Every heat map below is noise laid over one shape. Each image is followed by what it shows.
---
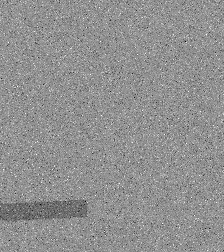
bar
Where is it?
bottom left
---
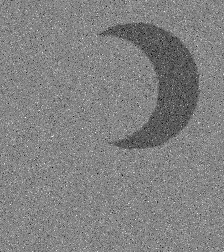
crescent
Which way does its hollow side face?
left
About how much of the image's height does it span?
half
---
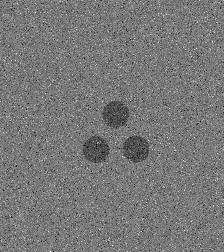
three dots
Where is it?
centre
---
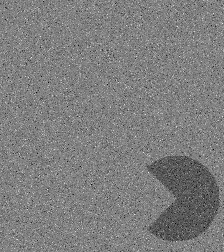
disc with a wedge cut out
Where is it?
bottom right
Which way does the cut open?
left
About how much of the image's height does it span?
a third
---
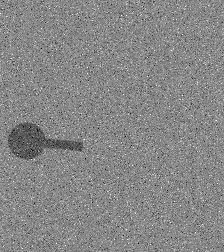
lollipop
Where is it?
middle left
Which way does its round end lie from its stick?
left
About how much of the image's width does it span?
a third
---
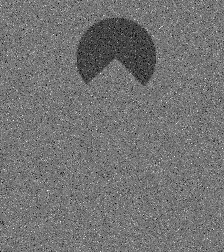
disc with a wedge cut out
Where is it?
top middle
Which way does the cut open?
down
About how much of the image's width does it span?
a third
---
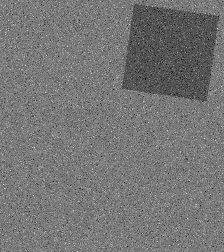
square
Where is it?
top right
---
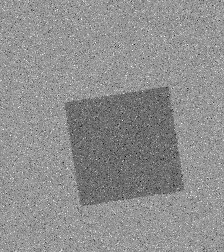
square
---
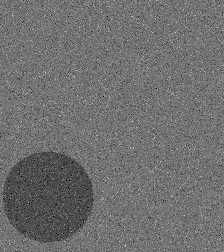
disc
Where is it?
bottom left
